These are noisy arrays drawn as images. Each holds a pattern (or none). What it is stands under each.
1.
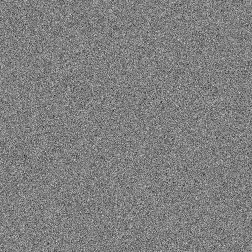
only noise
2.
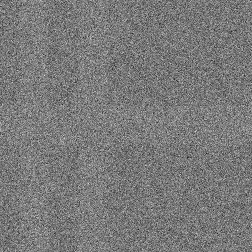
bands of rows crossing bands of columns
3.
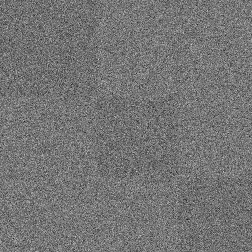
blocks along the diagonal
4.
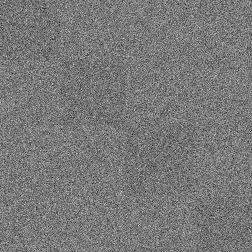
blocks along the diagonal
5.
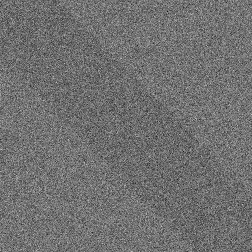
a diagonal band
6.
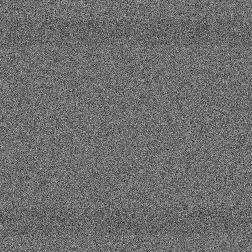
bands of rows
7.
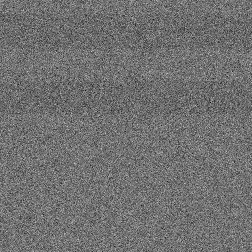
bands of rows
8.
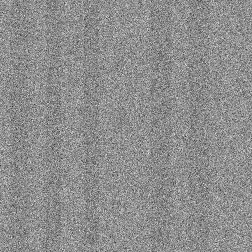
bands of columns
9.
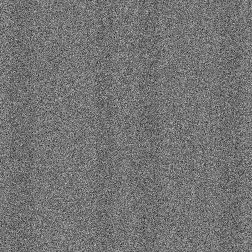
bands of columns
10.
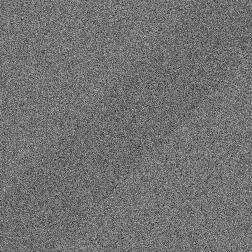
a diagonal band
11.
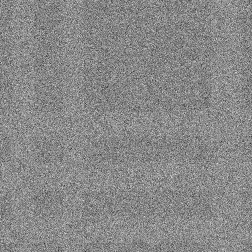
bands of rows crossing bands of columns
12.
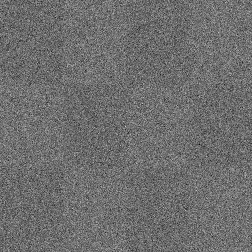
a checkerboard
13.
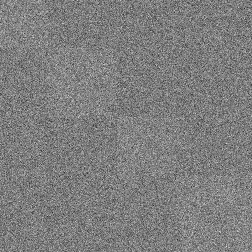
blocks along the diagonal
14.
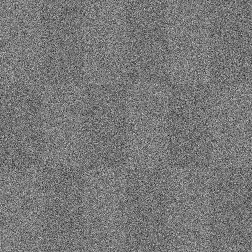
a checkerboard
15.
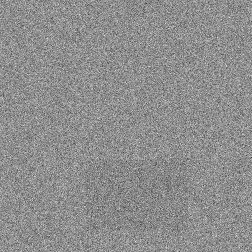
one block
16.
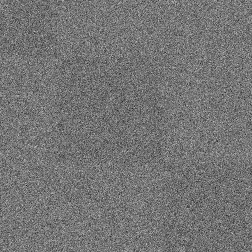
blocks along the diagonal
